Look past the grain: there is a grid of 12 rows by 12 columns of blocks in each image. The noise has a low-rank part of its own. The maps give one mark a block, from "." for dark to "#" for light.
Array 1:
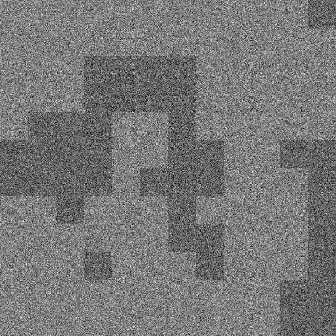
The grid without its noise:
# # # # # # # # # # # .
# # # # # # # # # # # #
# # # . . . . # # # # #
# # # . . . . # # # # #
# . . . # # . # # # # #
. . . . # # . . # # . .
. . . . # . . . # # # .
# # . # # # . # # # # .
# # # # # # . . # # # .
# # # . # # # . # # # .
# # # # # # # # # # . .
# # # # # # # # # # . .
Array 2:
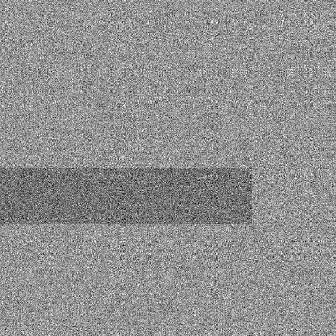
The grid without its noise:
# # # # # # # # # # # #
# # # # # # # # # # # #
# # # # # # # # # # # #
# # # # # # # # # # # #
# # # # # # # # # # # #
# # # # # # # # # # # #
. . . . . . . . . # # #
. . . . . . . . . # # #
# # # # # # # # # # # #
# # # # # # # # # # # #
# # # # # # # # # # # #
# # # # # # # # # # # #
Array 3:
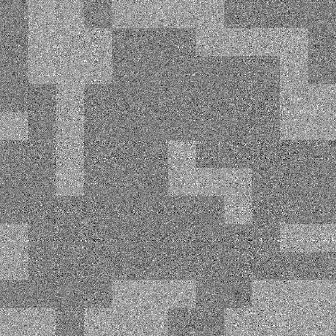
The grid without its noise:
. # # . # # # # . . . .
. # # # . . . # # # # .
. # # # . . . . . . # .
. . # . . . . . . . # #
# . # . . . . . . . # #
. . # . . . # . . . . .
. . # . . . # # # . . .
. . . . . . . . # . . .
# . . . . . . . . . # #
# . . . . . . . . . . .
. . . . # # # . . # # #
# # . # # # . . # # # #
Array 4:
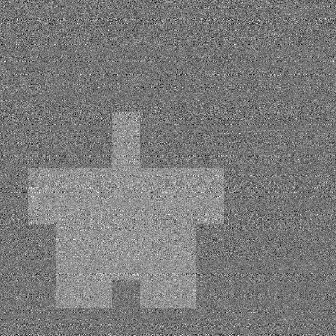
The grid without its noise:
. . . . . . . . . . . .
. . . . . . . . . . . .
. . . . . . . . . . . .
. . . . . . . . . . . .
. . . . # . . . . . . .
. . . . # . . . . . . .
. # # # # # # # . . . .
. # # # # # # # . . . .
. . # # # # # . . . . .
. . # # # # # . . . . .
. . # # . # # . . . . .
. . . . . . . . . . . .
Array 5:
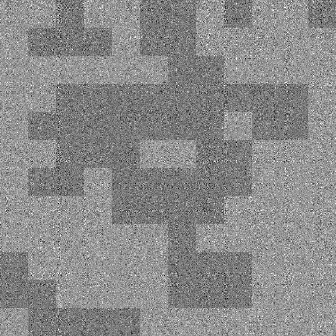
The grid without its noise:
# # . # # . . # . # # .
# . . . # . . # # # # #
# # # # # # . . # # # #
# # . . . . . . . . . #
# . . . . . . . # . . #
# # . . . # # . . # # #
# . . # . . . . . # # #
# # # # . . . . # # # #
# # # # # # . # # # # #
. # # # # # . . . # # #
. . # # # # . . . # # #
# . . . . # # # # # # #
